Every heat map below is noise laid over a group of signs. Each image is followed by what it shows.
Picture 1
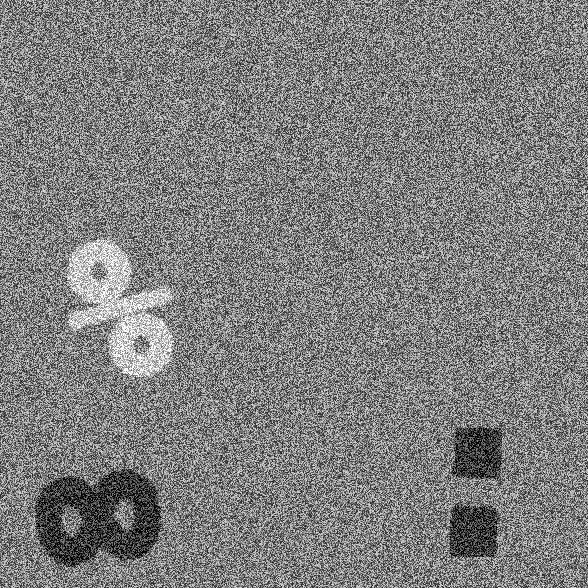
middle left: light percent sign; bottom left: dark infinity sign; bottom right: dark colon
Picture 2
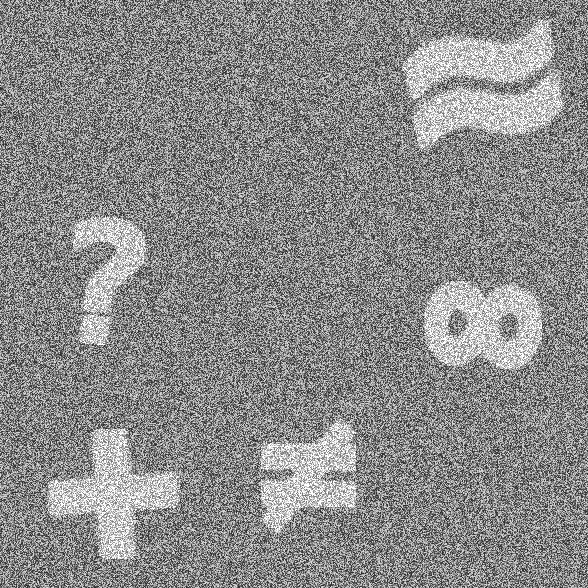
top right: light approximately sign; middle left: light question mark; middle right: light infinity sign; bottom left: light plus sign; bottom middle: light not-equal sign
